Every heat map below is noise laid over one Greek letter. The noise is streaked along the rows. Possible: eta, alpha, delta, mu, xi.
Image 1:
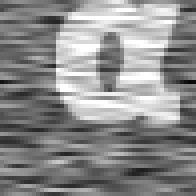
alpha
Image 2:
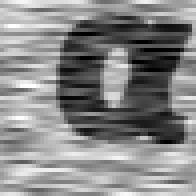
alpha
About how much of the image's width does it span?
two thirds
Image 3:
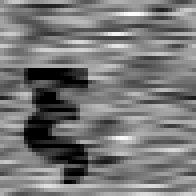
xi
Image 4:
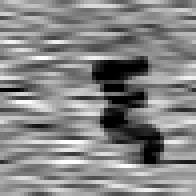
xi
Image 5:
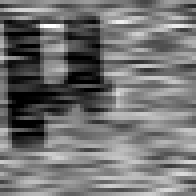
mu
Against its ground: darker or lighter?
darker
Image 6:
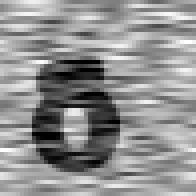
delta
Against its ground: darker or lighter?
darker
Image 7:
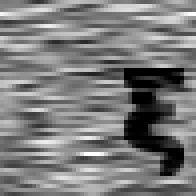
xi
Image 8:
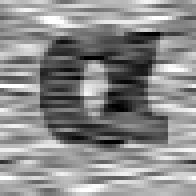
alpha
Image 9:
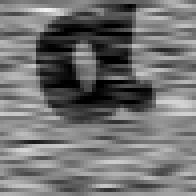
alpha
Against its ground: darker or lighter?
darker
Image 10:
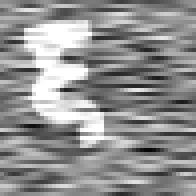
xi
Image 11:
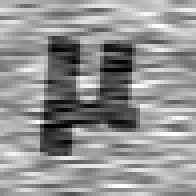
mu
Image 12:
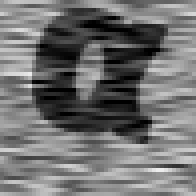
alpha
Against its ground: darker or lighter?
darker
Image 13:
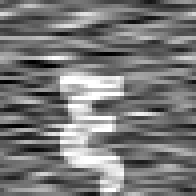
xi
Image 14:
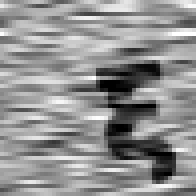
xi
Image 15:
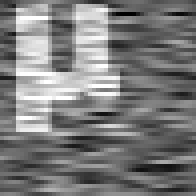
mu
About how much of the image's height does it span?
two thirds
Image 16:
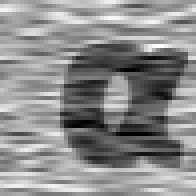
alpha
